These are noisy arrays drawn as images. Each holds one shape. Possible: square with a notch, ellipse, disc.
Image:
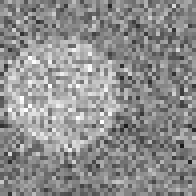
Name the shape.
disc
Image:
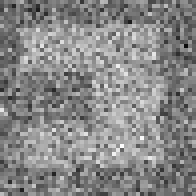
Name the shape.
square with a notch
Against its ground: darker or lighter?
lighter
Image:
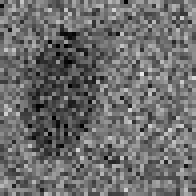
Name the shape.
ellipse
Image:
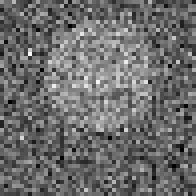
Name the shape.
disc
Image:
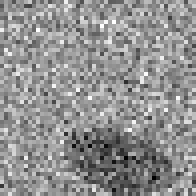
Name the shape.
ellipse
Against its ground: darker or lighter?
darker
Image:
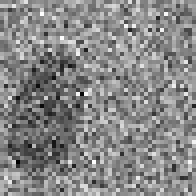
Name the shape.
ellipse
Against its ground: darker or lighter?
darker
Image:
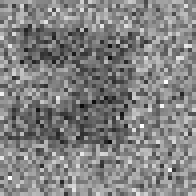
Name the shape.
square with a notch
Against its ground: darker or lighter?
darker
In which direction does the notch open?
left
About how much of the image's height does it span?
two thirds
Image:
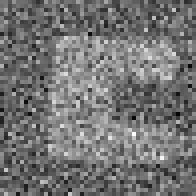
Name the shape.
square with a notch
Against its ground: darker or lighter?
lighter
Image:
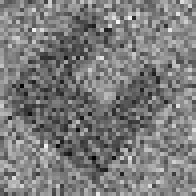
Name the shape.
square with a notch
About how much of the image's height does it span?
nearly all
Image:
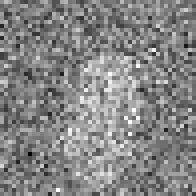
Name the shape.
ellipse
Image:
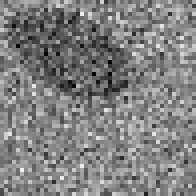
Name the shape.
ellipse
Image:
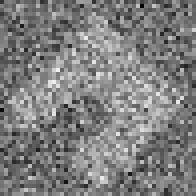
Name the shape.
square with a notch
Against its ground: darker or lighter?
lighter
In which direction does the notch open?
down and left
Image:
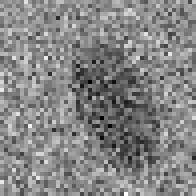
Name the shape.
ellipse
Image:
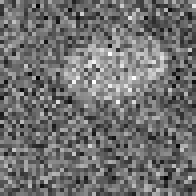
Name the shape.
ellipse
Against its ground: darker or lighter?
lighter
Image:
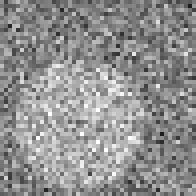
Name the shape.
disc
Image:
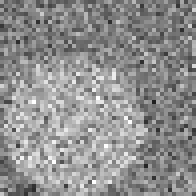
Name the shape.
disc
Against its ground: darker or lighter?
lighter
